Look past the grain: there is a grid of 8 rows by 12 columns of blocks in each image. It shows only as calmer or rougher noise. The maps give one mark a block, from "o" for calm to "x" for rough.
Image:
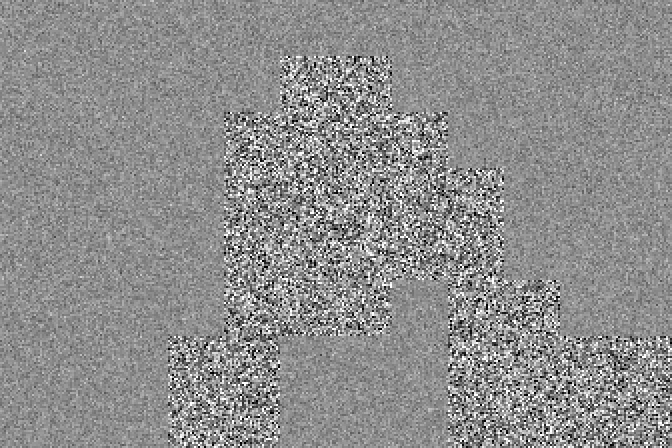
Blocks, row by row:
oooooooooooo
oooooxxooooo
ooooxxxxoooo
ooooxxxxxooo
ooooxxxxxooo
ooooxxxoxxoo
oooxxoooxxxx
oooxxoooxxxx
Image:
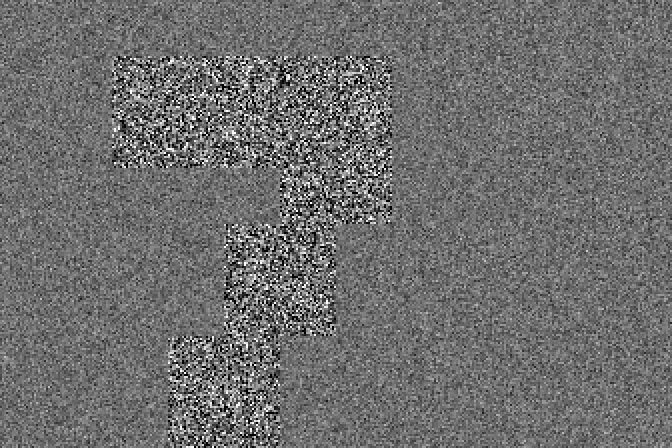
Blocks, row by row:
oooooooooooo
ooxxxxxooooo
ooxxxxxooooo
oooooxxooooo
ooooxxoooooo
ooooxxoooooo
oooxxooooooo
oooxxooooooo
